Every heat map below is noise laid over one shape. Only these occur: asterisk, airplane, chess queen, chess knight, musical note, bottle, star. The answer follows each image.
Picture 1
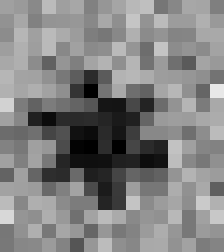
asterisk
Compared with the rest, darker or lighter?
darker
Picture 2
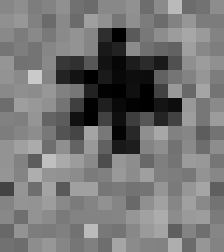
asterisk
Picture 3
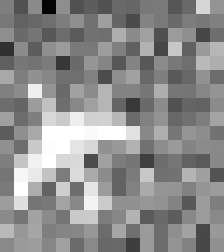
airplane
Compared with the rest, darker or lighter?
lighter
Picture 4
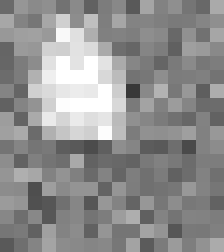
chess knight
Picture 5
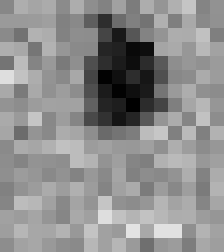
chess knight
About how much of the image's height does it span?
half
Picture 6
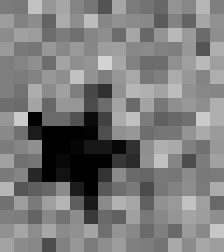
star
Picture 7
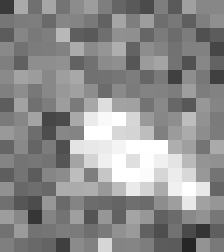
bottle
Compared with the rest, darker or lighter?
lighter
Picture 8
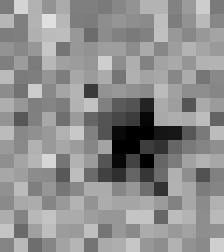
star
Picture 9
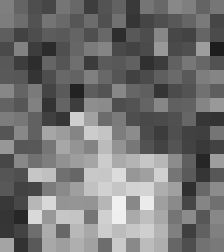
chess queen
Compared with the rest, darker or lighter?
lighter
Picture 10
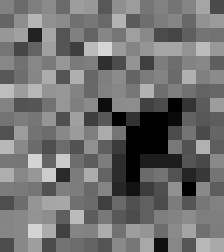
airplane
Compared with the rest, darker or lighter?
darker
